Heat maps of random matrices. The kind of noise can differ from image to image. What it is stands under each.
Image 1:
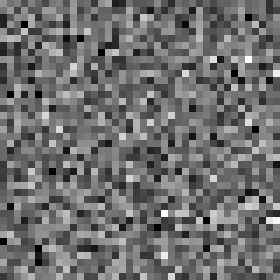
independent entries
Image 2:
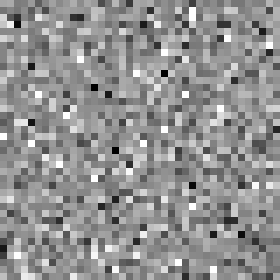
heavy tails
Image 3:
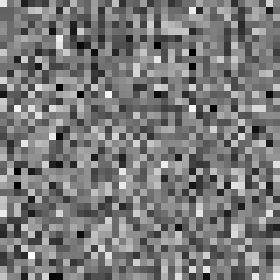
low rank plus noise
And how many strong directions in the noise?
five to eight
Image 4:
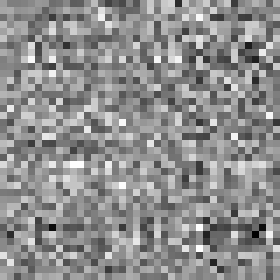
low rank plus noise
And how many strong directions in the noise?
two
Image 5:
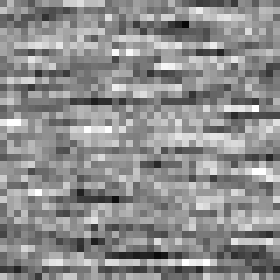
streaked along the rows
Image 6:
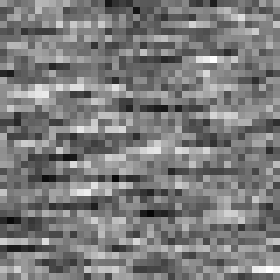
streaked along the rows
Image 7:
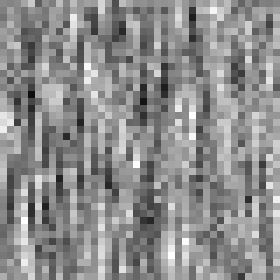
streaked along the columns
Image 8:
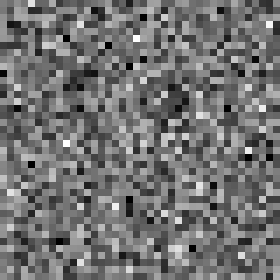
independent entries
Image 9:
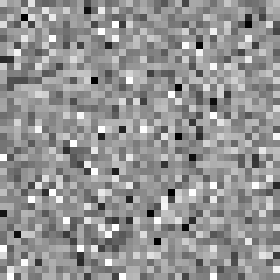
heavy tails
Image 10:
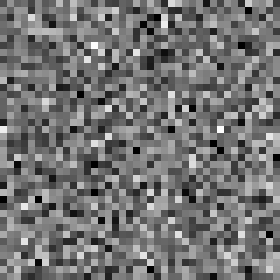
independent entries
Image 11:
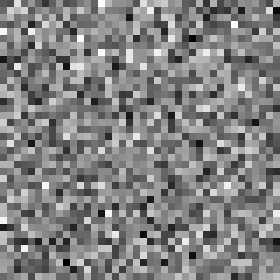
independent entries
